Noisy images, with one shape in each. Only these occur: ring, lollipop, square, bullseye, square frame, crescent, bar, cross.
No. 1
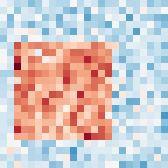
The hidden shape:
square
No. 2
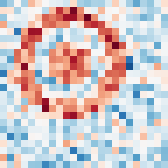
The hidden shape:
bullseye
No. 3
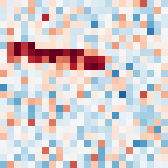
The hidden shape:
bar
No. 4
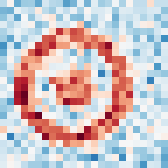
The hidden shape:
bullseye
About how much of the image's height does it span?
two thirds
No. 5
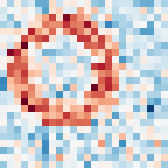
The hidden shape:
ring
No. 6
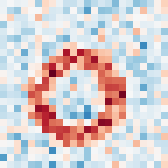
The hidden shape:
ring
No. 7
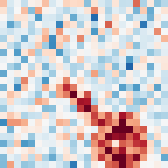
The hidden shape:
lollipop
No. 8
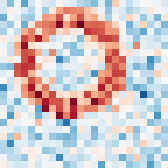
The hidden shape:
ring
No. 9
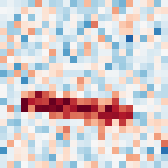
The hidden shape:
bar
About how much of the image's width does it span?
two thirds
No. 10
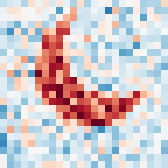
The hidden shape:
crescent
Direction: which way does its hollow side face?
up and right
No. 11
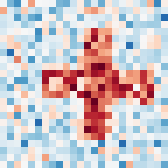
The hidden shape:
cross
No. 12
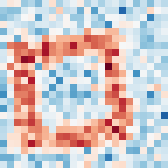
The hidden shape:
square frame
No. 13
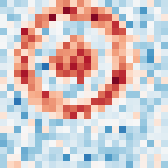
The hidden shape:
bullseye
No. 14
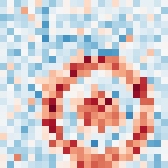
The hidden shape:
bullseye
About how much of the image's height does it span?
two thirds
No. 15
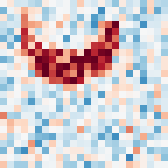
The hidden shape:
crescent
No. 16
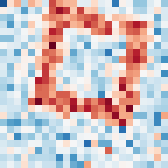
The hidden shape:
square frame
